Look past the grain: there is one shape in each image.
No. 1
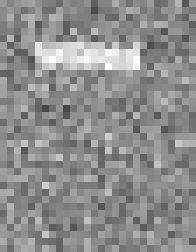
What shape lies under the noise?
bar
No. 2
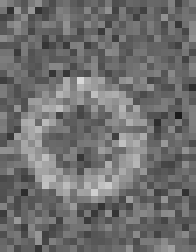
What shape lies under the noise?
ring
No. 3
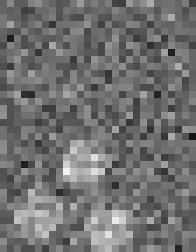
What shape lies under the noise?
three dots
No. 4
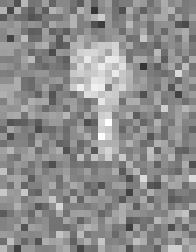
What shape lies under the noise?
lollipop
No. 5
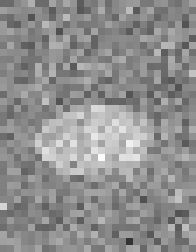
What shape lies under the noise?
ellipse
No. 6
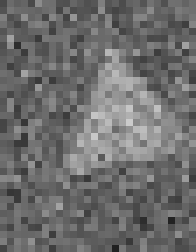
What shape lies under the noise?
triangle
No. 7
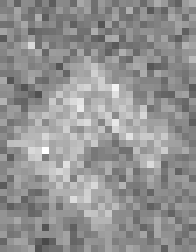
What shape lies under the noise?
square with a notch
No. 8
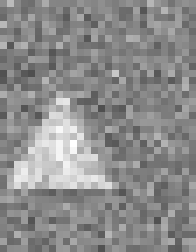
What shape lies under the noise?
triangle
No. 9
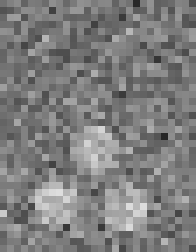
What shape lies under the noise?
three dots
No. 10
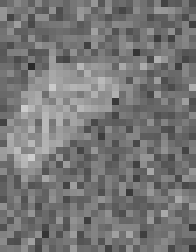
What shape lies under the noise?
half disc
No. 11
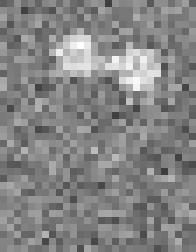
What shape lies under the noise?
dumbbell
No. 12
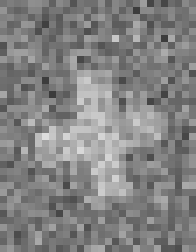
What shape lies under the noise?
cross
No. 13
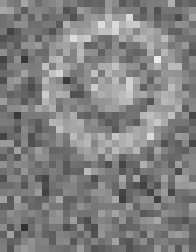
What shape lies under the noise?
bullseye
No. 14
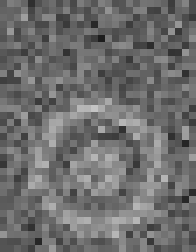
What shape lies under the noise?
bullseye
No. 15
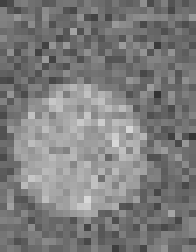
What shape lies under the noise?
disc
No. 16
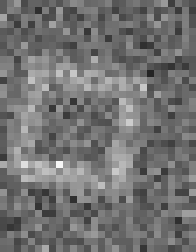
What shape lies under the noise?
square frame
